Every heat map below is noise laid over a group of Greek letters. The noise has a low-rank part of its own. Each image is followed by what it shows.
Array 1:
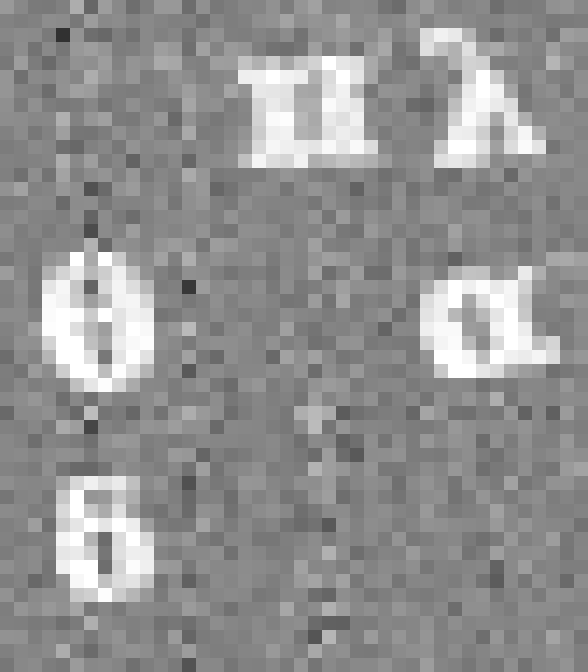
top middle: pi; top right: lambda; middle left: theta; middle right: alpha; bottom left: delta
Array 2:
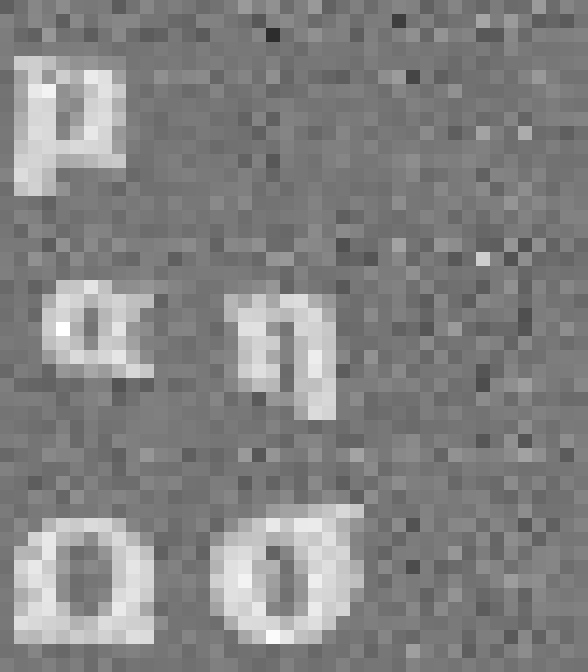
top left: mu; middle left: alpha; centre: eta; bottom left: omega; bottom middle: sigma
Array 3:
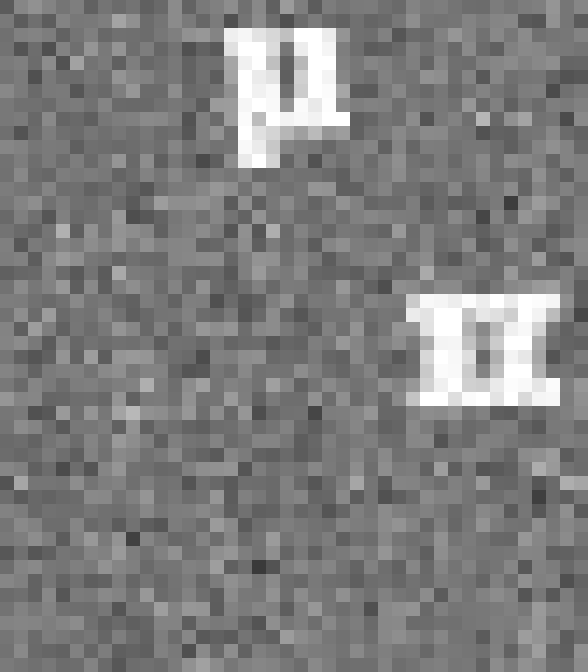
top middle: mu; middle right: pi
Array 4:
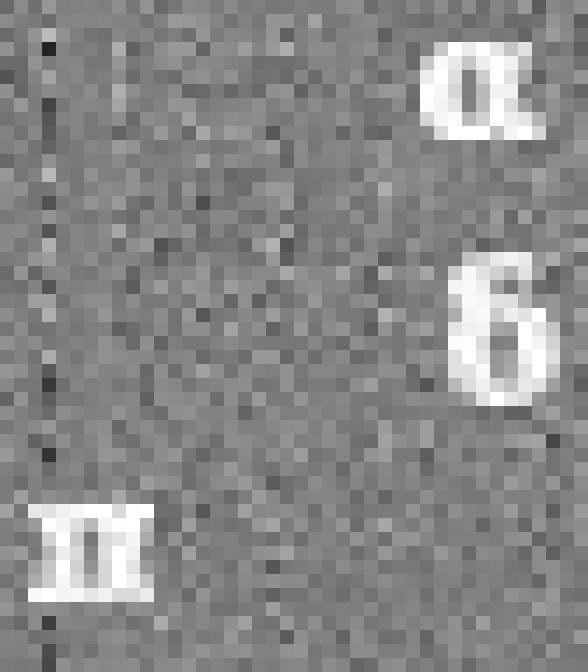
top right: alpha; middle right: delta; bottom left: pi
